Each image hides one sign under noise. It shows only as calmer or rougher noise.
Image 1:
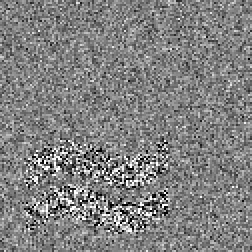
rough approximately sign
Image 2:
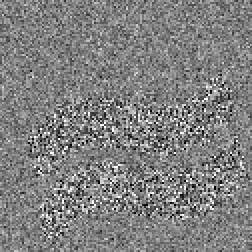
rough approximately sign
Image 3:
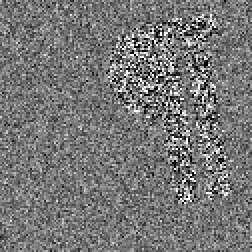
rough pilcrow
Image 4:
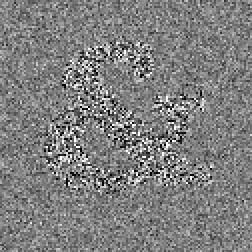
rough ampersand
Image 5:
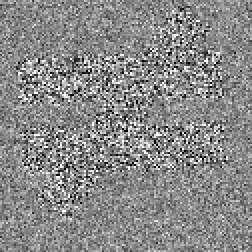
rough not-equal sign
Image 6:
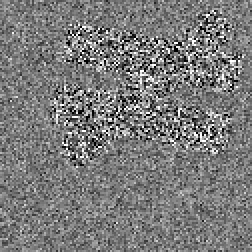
rough not-equal sign
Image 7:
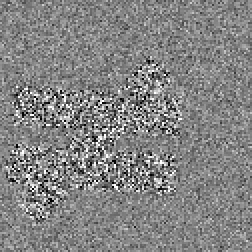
rough not-equal sign
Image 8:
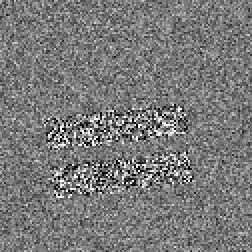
rough equals sign
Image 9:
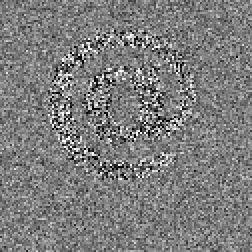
rough at sign
